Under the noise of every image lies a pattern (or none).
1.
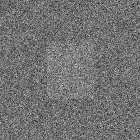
one block
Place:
centre
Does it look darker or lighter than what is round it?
lighter
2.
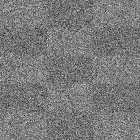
a checkerboard
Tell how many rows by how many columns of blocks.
5 by 3
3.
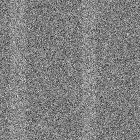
bands of columns
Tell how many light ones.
2
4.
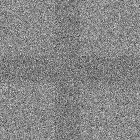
bands of rows crossing bands of columns
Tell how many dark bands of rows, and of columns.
1 and 1
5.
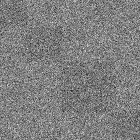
blocks along the diagonal
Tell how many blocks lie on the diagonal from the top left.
4
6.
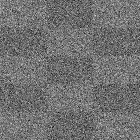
a checkerboard
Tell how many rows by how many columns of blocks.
5 by 3
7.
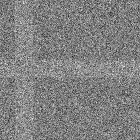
bands of rows crossing bands of columns
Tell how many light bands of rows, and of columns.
1 and 1
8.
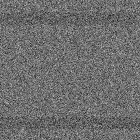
bands of rows
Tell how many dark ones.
2
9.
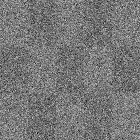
a checkerboard
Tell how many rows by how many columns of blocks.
3 by 5
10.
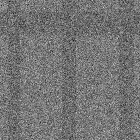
bands of rows crossing bands of columns
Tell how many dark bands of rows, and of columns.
1 and 3
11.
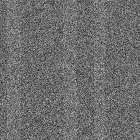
bands of columns
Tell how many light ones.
3
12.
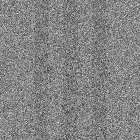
bands of columns
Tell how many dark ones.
3
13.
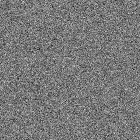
only noise
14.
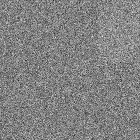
one block
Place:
top right
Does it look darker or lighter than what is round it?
lighter
